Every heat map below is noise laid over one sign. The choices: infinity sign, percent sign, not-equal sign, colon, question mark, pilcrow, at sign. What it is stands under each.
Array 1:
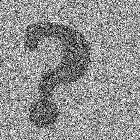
question mark
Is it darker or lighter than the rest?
darker
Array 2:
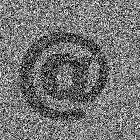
at sign
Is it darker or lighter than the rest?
darker
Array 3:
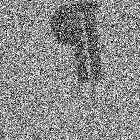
pilcrow
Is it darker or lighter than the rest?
darker
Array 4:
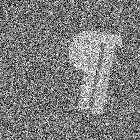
pilcrow
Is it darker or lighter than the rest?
lighter
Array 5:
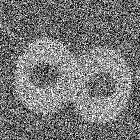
infinity sign
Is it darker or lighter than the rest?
lighter
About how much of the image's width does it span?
nearly all
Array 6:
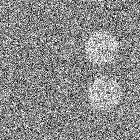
colon
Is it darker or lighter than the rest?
lighter
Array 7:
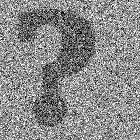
question mark
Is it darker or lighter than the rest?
darker
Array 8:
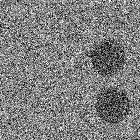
colon
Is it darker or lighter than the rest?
darker
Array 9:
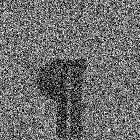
pilcrow
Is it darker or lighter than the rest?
darker
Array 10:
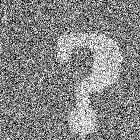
question mark
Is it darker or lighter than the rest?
lighter
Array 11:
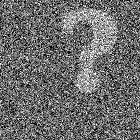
question mark
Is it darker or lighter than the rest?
lighter
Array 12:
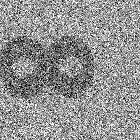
infinity sign
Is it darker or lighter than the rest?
darker
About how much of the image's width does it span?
two thirds
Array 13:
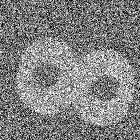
infinity sign
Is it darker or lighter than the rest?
lighter
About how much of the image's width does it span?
nearly all
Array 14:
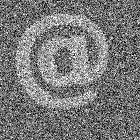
at sign
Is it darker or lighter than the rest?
lighter
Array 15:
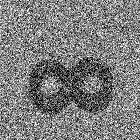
infinity sign
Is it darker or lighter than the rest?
darker
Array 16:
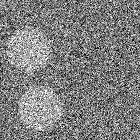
colon
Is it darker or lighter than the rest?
lighter
